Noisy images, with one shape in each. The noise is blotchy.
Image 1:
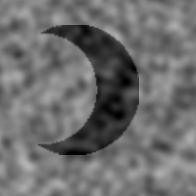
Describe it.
dark crescent
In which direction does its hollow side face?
left
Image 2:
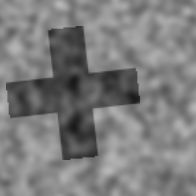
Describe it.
dark cross
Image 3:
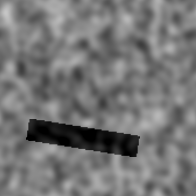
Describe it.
dark bar
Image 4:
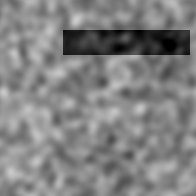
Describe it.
dark bar
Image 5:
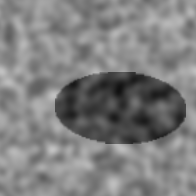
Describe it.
dark ellipse
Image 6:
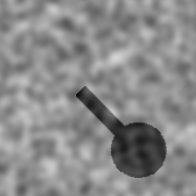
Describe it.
dark lollipop
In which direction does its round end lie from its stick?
down and right
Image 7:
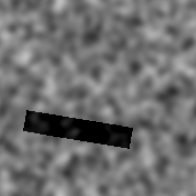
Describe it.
dark bar
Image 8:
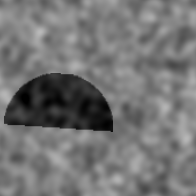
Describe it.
dark half disc
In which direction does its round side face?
up
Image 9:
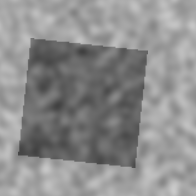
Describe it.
dark square
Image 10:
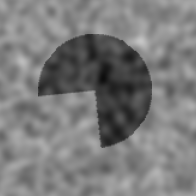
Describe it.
dark disc with a wedge cut out
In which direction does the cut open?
down and left
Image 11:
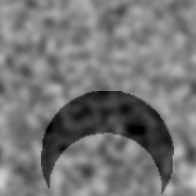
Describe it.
dark crescent
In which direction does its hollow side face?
down
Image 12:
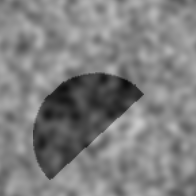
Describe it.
dark half disc
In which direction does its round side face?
up and left
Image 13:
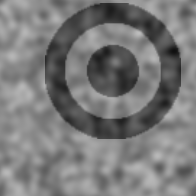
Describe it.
dark bullseye
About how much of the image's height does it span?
two thirds
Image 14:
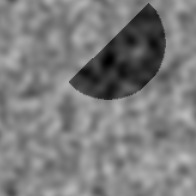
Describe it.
dark half disc
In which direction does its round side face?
down and right
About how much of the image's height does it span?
half
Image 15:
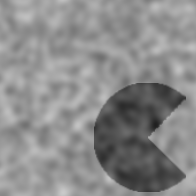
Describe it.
dark disc with a wedge cut out
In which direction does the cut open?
right
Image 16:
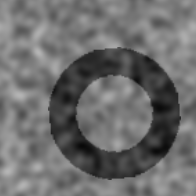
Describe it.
dark ring
